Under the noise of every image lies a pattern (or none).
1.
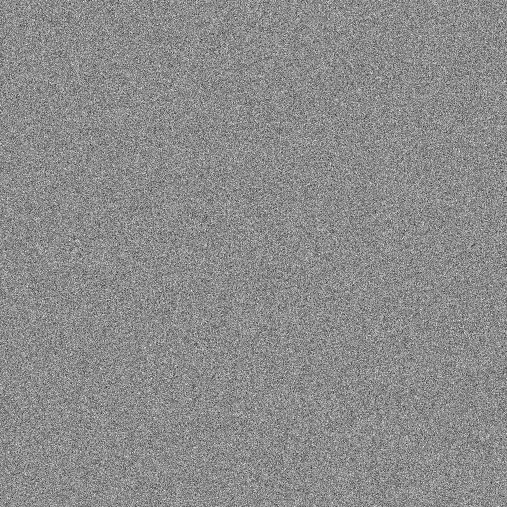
only noise
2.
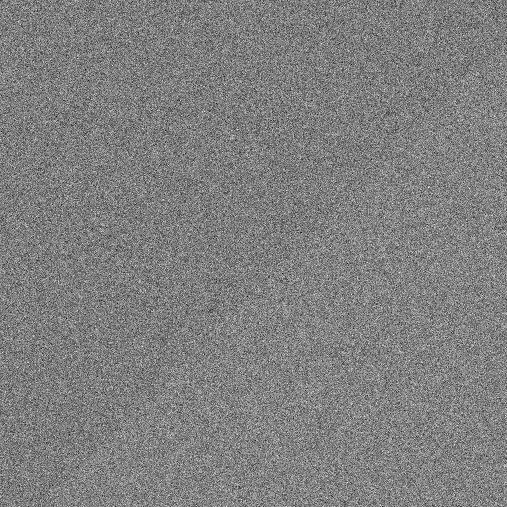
a sharp edge
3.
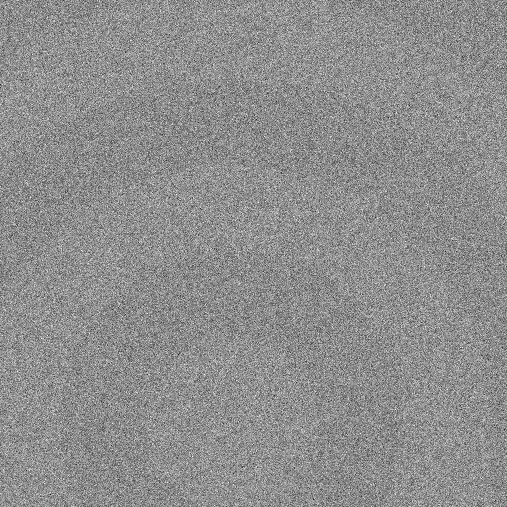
rings round one point
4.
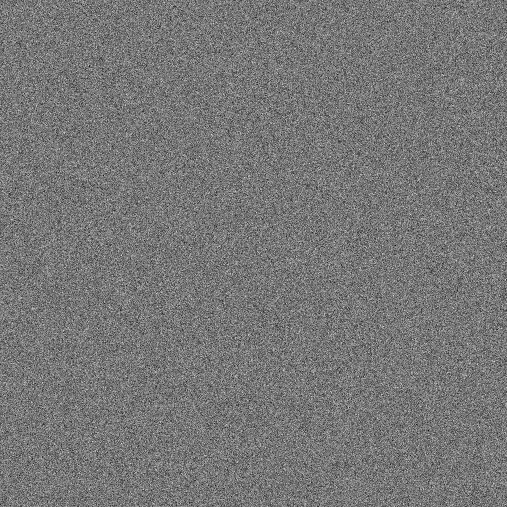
only noise
